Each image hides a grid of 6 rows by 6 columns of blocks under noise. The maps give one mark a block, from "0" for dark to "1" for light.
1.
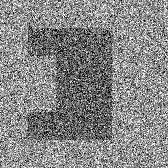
1 1 1 1 1 1
1 0 0 0 1 1
1 1 0 0 1 1
1 1 0 0 1 1
1 0 0 0 1 1
1 1 1 1 1 1
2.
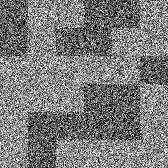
0 1 1 0 0 1
0 1 0 0 1 1
1 1 1 1 1 0
1 1 1 0 0 1
1 0 0 0 0 1
1 0 1 1 1 1
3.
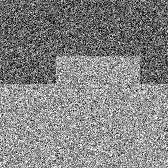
0 0 0 0 0 0
0 0 0 0 0 0
0 0 1 1 1 0
1 1 1 1 1 1
1 1 1 1 1 1
1 1 1 1 1 1
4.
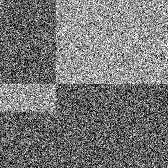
0 0 1 1 1 1
0 0 1 1 1 1
0 0 1 1 1 1
1 1 0 0 0 0
0 0 0 0 0 0
0 0 0 0 0 0
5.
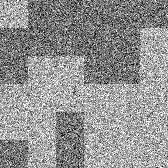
1 0 0 0 0 0
0 0 0 0 0 1
0 1 1 0 0 1
1 1 1 1 1 1
1 1 0 1 1 1
0 1 0 1 1 1
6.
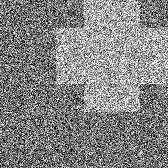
0 0 0 1 1 0
0 0 1 1 1 1
0 0 1 1 1 1
0 0 0 1 1 0
0 0 0 0 0 0
0 0 0 0 0 0
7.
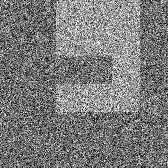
0 0 1 1 1 0
0 0 1 1 1 0
0 0 0 0 1 0
0 0 1 1 1 0
0 0 0 0 0 0
0 0 0 0 0 0
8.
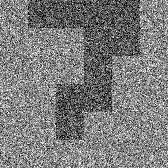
1 0 0 0 0 1
1 1 1 0 0 1
1 1 1 0 1 1
1 1 0 0 1 1
1 1 0 1 1 1
1 1 1 1 1 1
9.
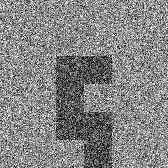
1 1 1 1 1 1
1 1 1 1 1 1
1 1 0 0 1 1
1 1 0 1 1 1
1 1 0 0 1 1
1 1 1 0 1 1
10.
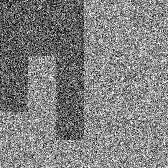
0 0 0 1 1 1
0 0 0 1 1 1
0 1 0 1 1 1
0 1 0 1 1 1
1 1 0 1 1 1
1 1 1 1 1 1
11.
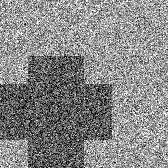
1 1 1 1 1 1
1 1 1 1 1 1
1 0 0 1 1 1
0 0 0 0 1 1
0 0 0 0 1 1
1 0 0 1 1 1
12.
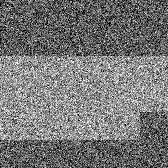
0 0 0 0 0 0
0 0 0 0 0 0
1 1 1 1 1 1
1 1 1 1 1 1
1 1 1 1 1 0
0 0 0 0 0 0
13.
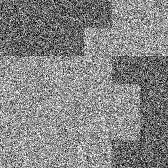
0 0 0 0 1 1
0 0 0 1 1 1
1 1 1 1 0 0
1 1 1 1 1 0
1 1 1 1 1 0
1 1 1 1 0 0
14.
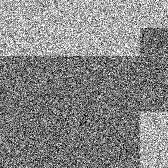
1 1 1 1 1 1
1 1 1 1 1 0
0 0 0 0 0 0
0 0 0 0 0 0
0 0 0 0 0 1
0 0 0 0 0 1
